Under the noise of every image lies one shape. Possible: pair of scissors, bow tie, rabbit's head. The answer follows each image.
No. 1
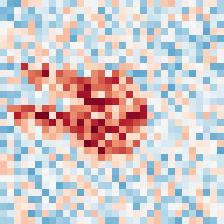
rabbit's head
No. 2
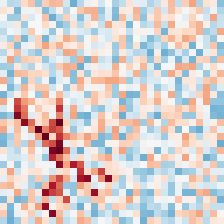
pair of scissors
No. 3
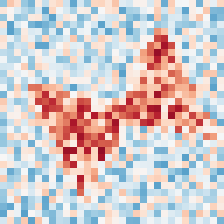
bow tie
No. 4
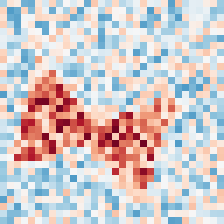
bow tie
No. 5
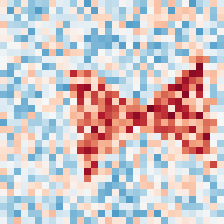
bow tie
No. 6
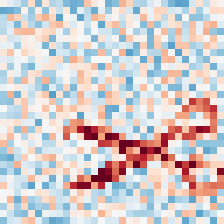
pair of scissors
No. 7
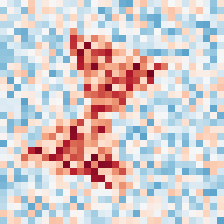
bow tie
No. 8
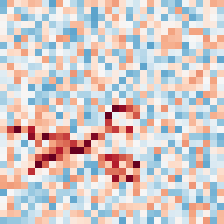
pair of scissors
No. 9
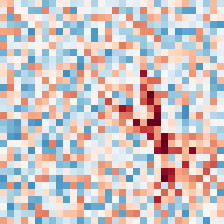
pair of scissors
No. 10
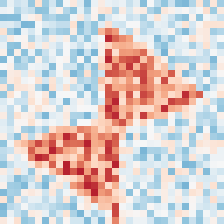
bow tie
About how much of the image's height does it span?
nearly all
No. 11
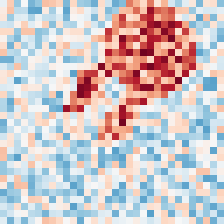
rabbit's head
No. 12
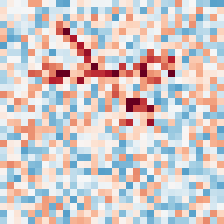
pair of scissors
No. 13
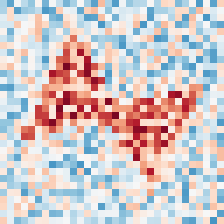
bow tie
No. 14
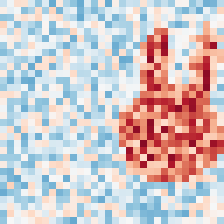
rabbit's head
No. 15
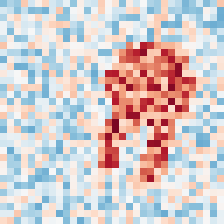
rabbit's head
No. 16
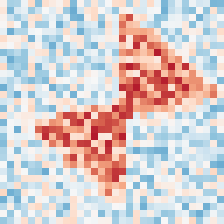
bow tie
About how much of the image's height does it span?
nearly all
